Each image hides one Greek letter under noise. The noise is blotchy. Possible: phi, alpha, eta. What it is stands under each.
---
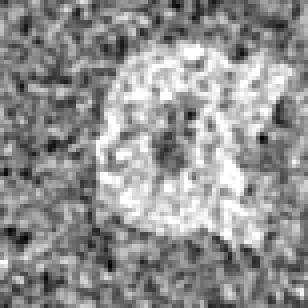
alpha
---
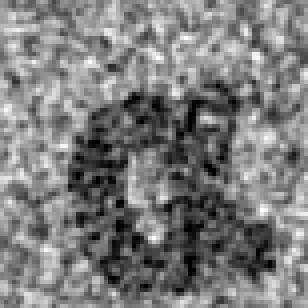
alpha
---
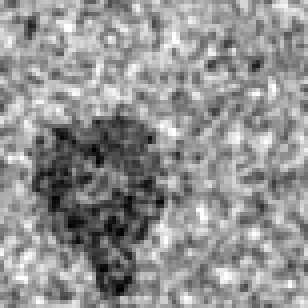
phi
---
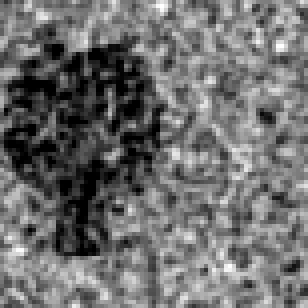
phi
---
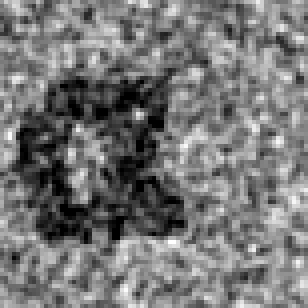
alpha
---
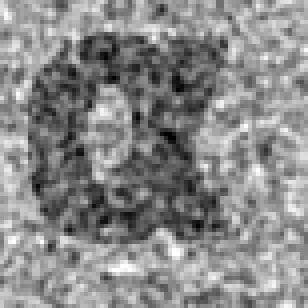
alpha
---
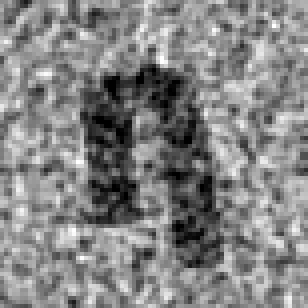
eta
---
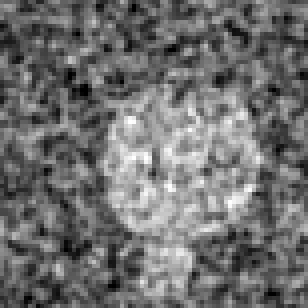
phi
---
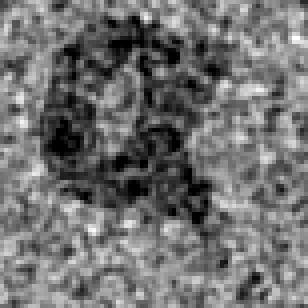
alpha
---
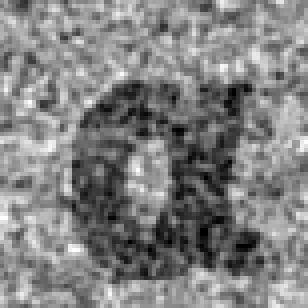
alpha
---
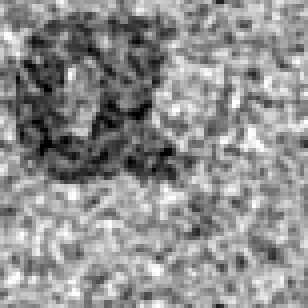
alpha
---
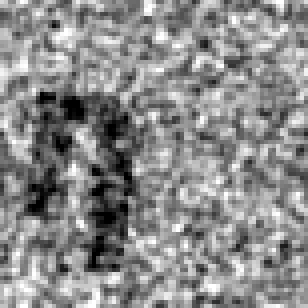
eta
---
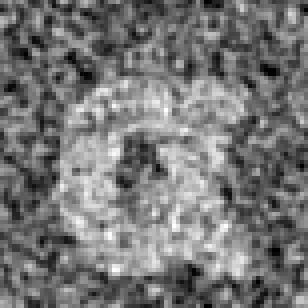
alpha
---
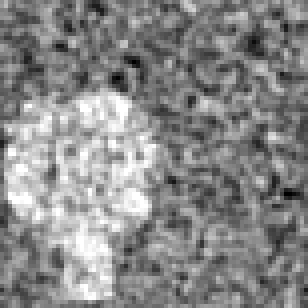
phi
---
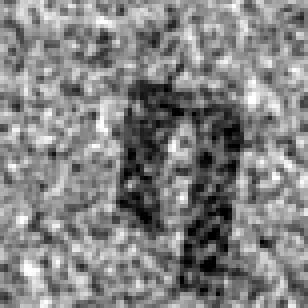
eta
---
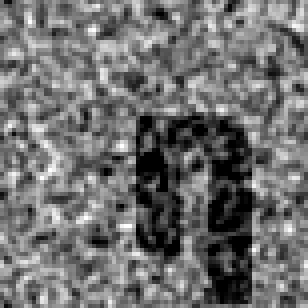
eta
